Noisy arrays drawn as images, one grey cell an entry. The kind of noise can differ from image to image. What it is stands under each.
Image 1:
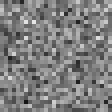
independent entries
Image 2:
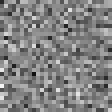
low rank plus noise
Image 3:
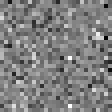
heavy tails
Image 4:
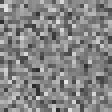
independent entries
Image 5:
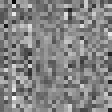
columns of uneven size
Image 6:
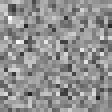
low rank plus noise
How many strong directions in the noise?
two
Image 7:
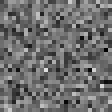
independent entries
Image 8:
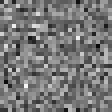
low rank plus noise
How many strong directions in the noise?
five to eight
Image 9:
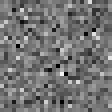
heavy tails
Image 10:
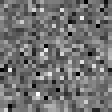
heavy tails
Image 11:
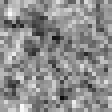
blotchy
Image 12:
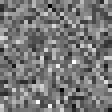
independent entries
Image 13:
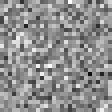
independent entries
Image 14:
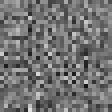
low rank plus noise
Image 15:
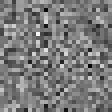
low rank plus noise
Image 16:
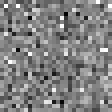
heavy tails
